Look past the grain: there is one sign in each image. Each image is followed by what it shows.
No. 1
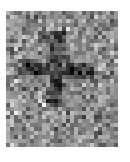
plus sign
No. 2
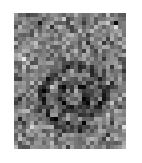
at sign
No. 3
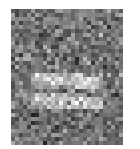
equals sign
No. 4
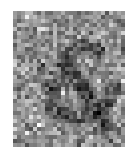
ampersand
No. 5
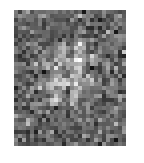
hash sign
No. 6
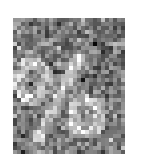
percent sign
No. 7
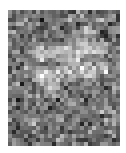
not-equal sign
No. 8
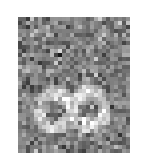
infinity sign
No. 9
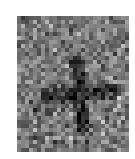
plus sign
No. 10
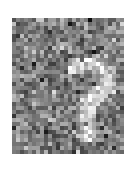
question mark
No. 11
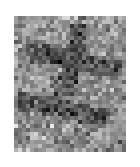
plus-minus sign
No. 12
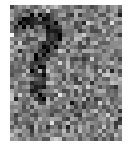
question mark
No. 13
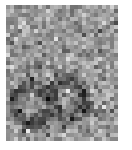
infinity sign
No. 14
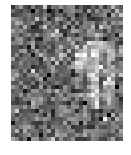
pilcrow
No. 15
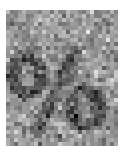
percent sign
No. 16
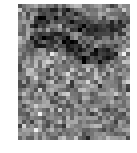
approximately sign
